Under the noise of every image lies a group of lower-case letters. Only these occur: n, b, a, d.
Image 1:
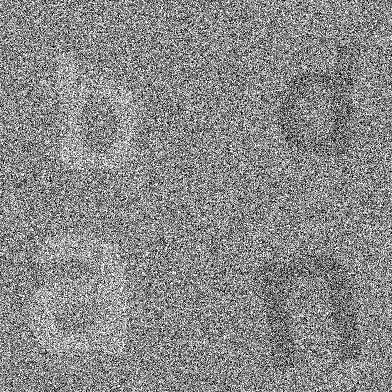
top left: light b; top right: dark d; bottom left: light a; bottom right: dark n
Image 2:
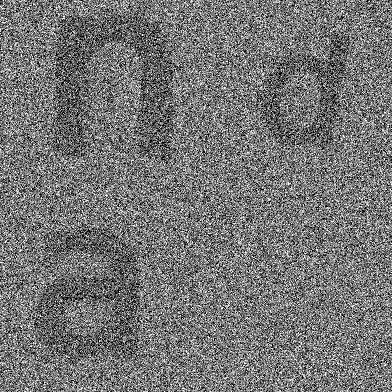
top left: dark n; top right: dark d; bottom left: dark a
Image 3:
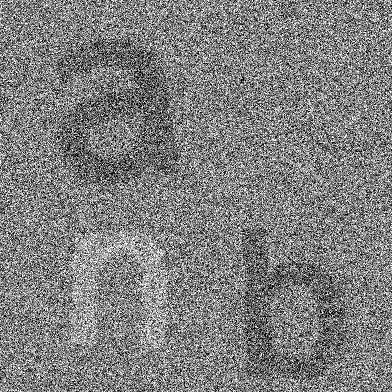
top left: dark a; bottom left: light n; bottom right: dark b
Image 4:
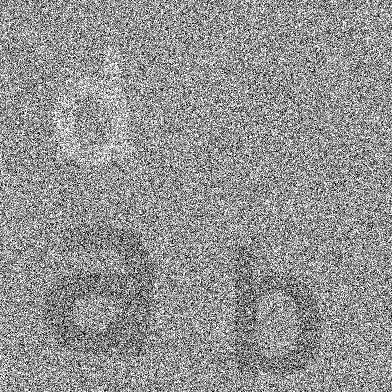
top left: light d; bottom left: dark a; bottom right: dark b
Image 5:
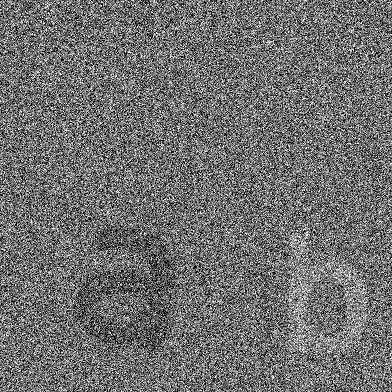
bottom left: dark a; bottom right: light b
